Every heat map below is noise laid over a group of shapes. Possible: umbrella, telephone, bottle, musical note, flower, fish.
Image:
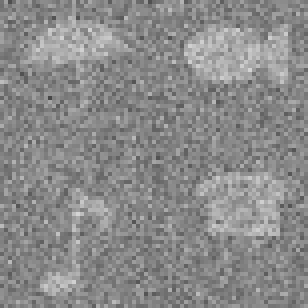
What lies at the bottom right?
telephone
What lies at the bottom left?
musical note
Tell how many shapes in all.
4
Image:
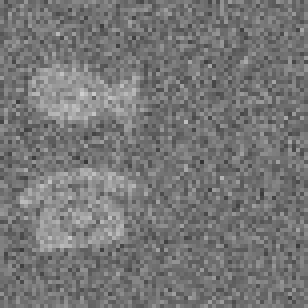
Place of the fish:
top left
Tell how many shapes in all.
2
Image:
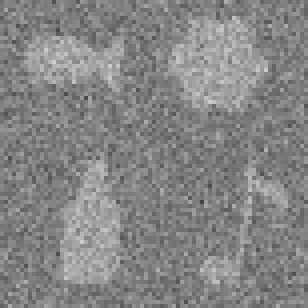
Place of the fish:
top left
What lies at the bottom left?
bottle
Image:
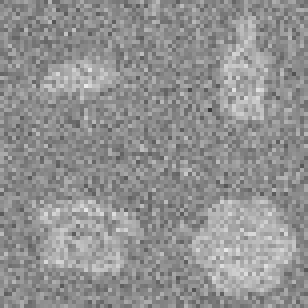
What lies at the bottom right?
flower
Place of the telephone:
bottom left
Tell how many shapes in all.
4
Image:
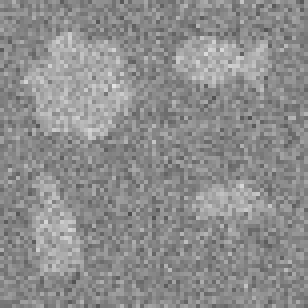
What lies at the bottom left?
bottle
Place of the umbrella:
bottom right
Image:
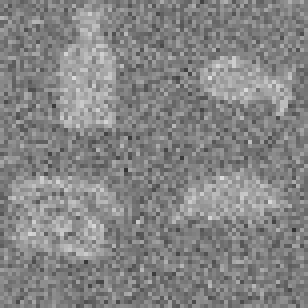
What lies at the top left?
bottle
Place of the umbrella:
bottom right
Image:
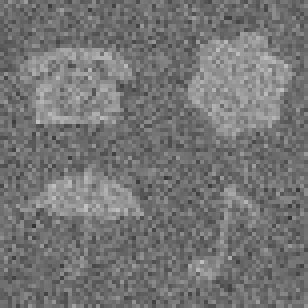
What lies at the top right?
flower
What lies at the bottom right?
musical note
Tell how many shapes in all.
4
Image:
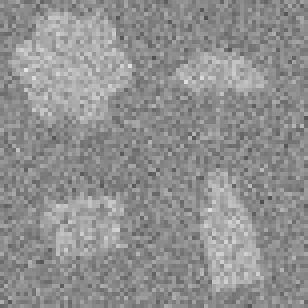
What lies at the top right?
umbrella
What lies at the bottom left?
telephone
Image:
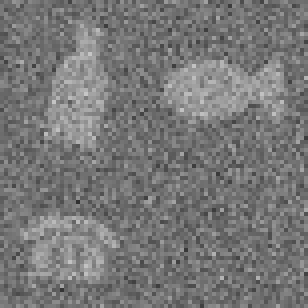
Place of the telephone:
bottom left
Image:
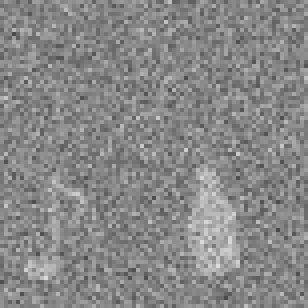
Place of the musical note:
bottom left
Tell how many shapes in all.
2
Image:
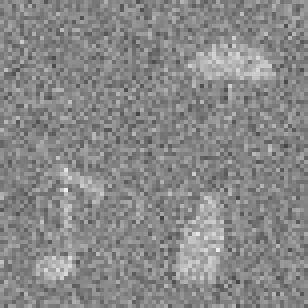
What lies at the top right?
umbrella
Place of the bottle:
bottom right
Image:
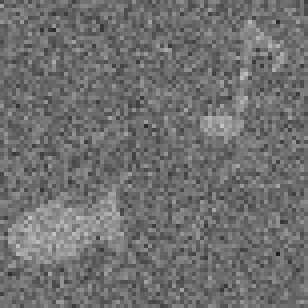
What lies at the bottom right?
nothing
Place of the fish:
bottom left
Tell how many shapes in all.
2
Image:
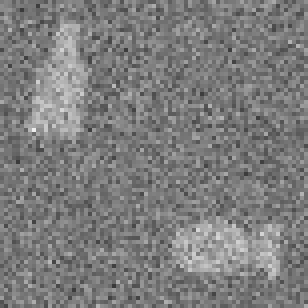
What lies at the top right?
nothing
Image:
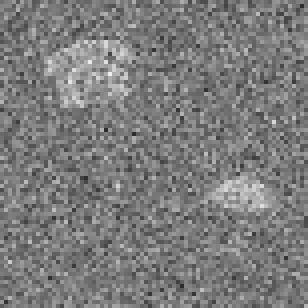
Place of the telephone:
top left
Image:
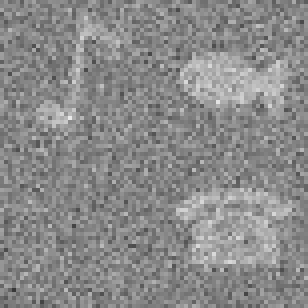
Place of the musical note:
top left
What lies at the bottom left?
nothing
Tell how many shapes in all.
3
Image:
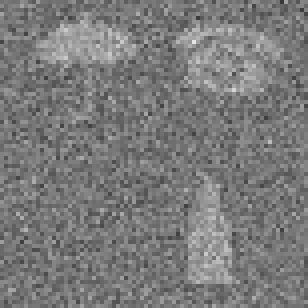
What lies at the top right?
telephone
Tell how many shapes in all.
3
